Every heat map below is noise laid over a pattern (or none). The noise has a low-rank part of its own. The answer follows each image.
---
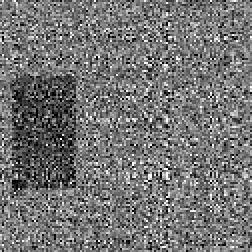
one block
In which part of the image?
middle left
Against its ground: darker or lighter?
darker
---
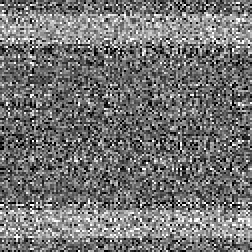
bands of rows
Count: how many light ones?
2
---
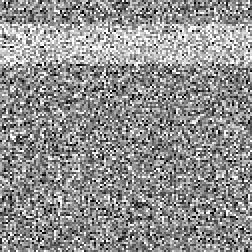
one band of rows
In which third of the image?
top
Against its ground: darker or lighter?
lighter
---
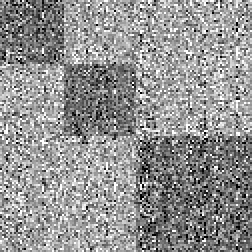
blocks along the diagonal
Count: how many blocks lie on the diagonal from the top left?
3
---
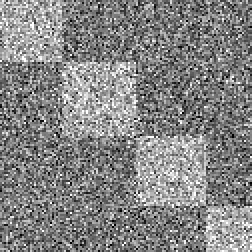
blocks along the diagonal
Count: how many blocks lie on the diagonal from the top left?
4
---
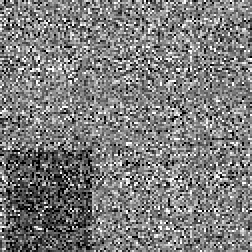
one block
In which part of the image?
bottom left
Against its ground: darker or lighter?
darker
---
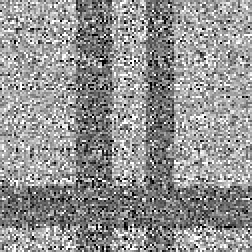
bands of rows crossing bands of columns
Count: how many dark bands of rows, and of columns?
1 and 2
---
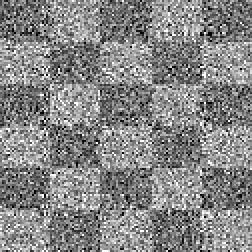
a checkerboard
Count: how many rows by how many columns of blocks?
6 by 5
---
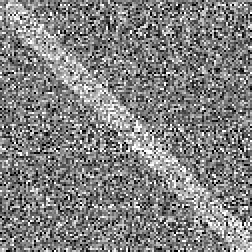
a diagonal band
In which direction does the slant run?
top left to bottom right
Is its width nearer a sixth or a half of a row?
a sixth
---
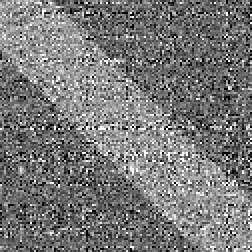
a diagonal band
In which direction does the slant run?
top left to bottom right
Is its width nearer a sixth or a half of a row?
a half
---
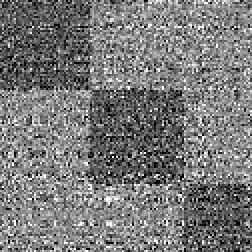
blocks along the diagonal
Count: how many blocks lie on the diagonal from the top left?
3
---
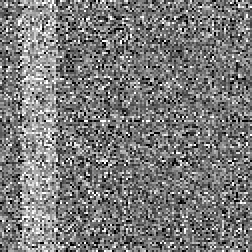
one band of columns
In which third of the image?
left
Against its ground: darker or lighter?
lighter
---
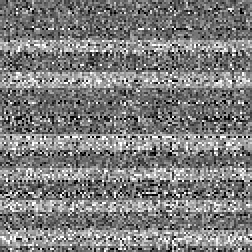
bands of rows
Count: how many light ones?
6
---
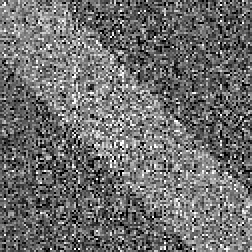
a diagonal band
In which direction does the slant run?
top left to bottom right
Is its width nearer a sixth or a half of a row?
a half
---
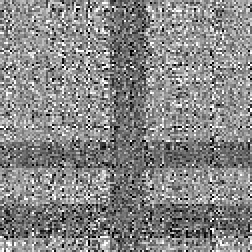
bands of rows crossing bands of columns
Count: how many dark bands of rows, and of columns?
2 and 1
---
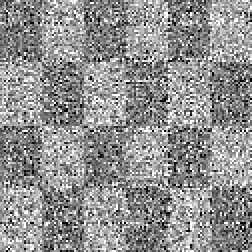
a checkerboard
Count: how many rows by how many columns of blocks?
4 by 6
